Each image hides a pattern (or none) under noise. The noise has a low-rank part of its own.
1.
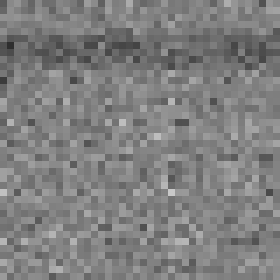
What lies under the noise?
one band of rows
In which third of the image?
top
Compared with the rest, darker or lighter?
darker
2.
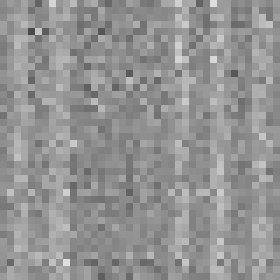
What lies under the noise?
bands of columns
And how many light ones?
5
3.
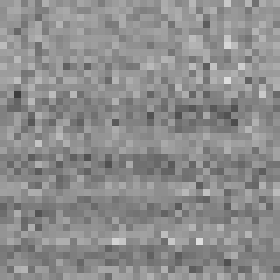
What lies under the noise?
bands of rows
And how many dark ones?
4
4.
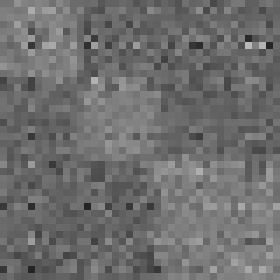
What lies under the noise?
blocks along the diagonal
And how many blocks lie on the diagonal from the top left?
3
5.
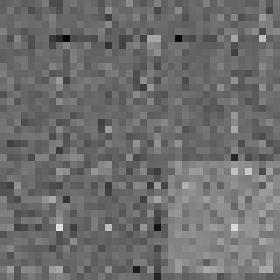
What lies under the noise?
one block
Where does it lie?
bottom right
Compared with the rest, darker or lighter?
lighter
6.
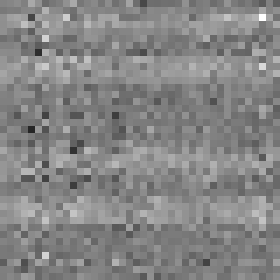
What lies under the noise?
bands of rows
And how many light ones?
4
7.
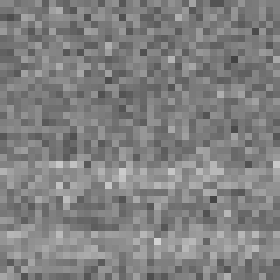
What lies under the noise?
bands of rows
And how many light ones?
2
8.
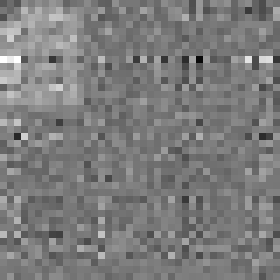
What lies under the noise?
one block
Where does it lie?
top left
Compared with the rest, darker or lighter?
lighter
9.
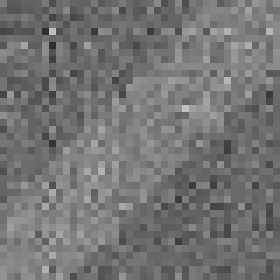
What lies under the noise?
a diagonal band
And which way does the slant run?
bottom left to top right
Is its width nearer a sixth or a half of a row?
a half
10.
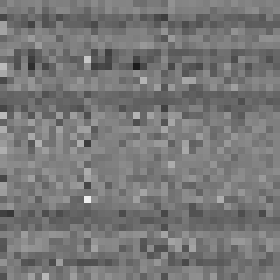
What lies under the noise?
bands of rows
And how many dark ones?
5
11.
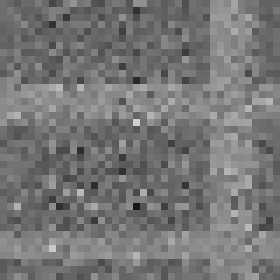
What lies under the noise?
bands of rows crossing bands of columns
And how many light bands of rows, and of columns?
2 and 1
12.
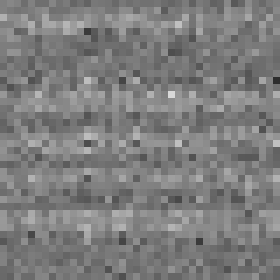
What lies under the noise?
bands of rows
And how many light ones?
5
